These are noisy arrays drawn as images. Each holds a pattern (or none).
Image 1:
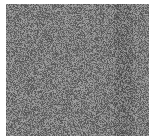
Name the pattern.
one band of columns
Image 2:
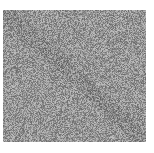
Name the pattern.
a diagonal band
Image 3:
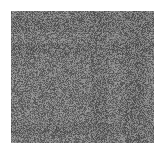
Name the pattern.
bands of rows crossing bands of columns
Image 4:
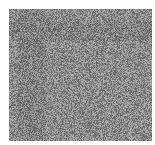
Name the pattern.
bands of rows crossing bands of columns
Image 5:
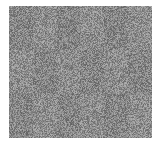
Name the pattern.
a checkerboard
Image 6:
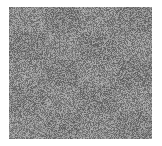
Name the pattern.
a checkerboard
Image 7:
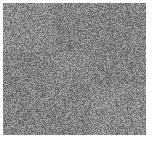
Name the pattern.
blocks along the diagonal
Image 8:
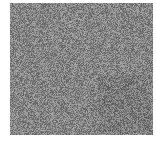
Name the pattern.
one block
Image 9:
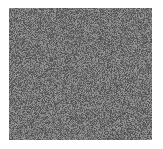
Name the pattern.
only noise
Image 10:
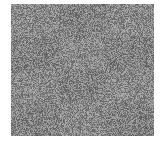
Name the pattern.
a checkerboard
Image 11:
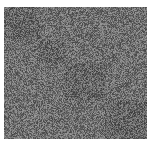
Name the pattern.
blocks along the diagonal
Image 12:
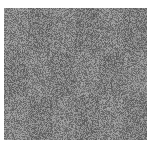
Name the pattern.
a checkerboard
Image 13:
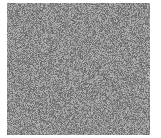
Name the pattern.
only noise
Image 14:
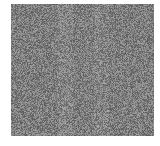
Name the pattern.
bands of columns
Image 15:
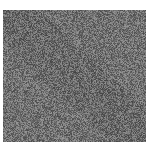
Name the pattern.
a diagonal band
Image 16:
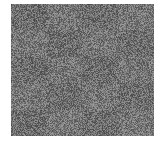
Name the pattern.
a checkerboard
